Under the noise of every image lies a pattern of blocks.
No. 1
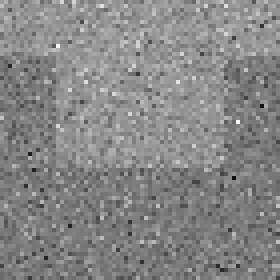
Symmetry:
left and right mirror each other
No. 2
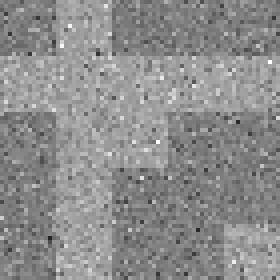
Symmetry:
mirrored about the diagonal from the top left
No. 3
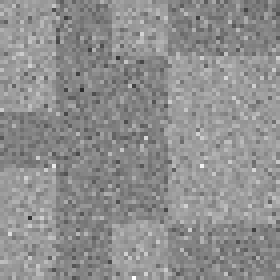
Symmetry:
top and bottom mirror each other
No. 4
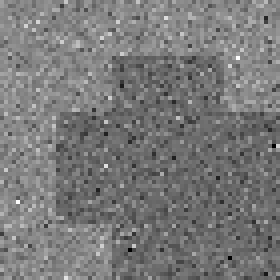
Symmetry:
mirrored about the diagonal from the top left
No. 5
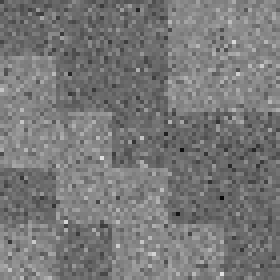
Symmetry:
mirrored about the diagonal from the bottom left
